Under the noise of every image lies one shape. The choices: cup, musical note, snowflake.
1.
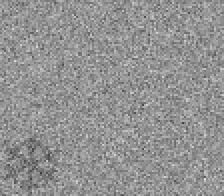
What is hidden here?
dark snowflake, bottom left
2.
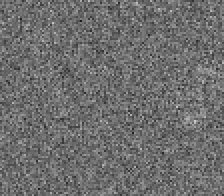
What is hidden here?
light musical note, middle right
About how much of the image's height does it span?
a third
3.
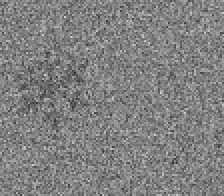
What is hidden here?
dark snowflake, middle left
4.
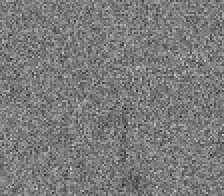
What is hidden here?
dark musical note, bottom middle
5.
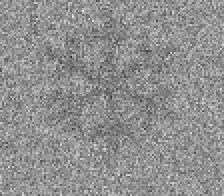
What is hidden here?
dark snowflake
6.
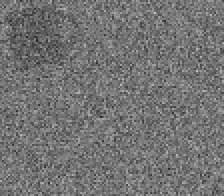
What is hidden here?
dark cup, top left
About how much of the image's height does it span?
a third
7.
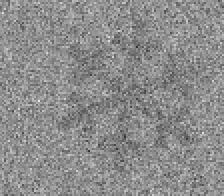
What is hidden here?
dark snowflake
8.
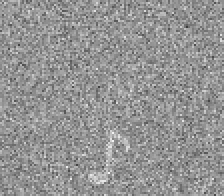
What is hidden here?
light musical note, bottom middle
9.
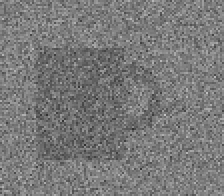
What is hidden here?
dark cup
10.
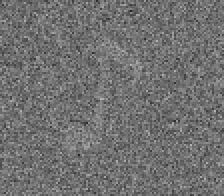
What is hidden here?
light musical note
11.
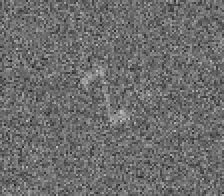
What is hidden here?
light musical note, centre
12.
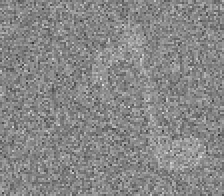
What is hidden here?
light musical note
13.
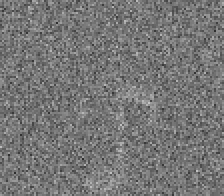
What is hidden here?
light musical note
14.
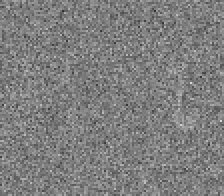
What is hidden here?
light musical note, middle right
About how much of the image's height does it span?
a third
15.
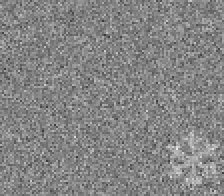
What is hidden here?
light snowflake, bottom right
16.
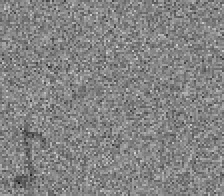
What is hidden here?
dark musical note, bottom left
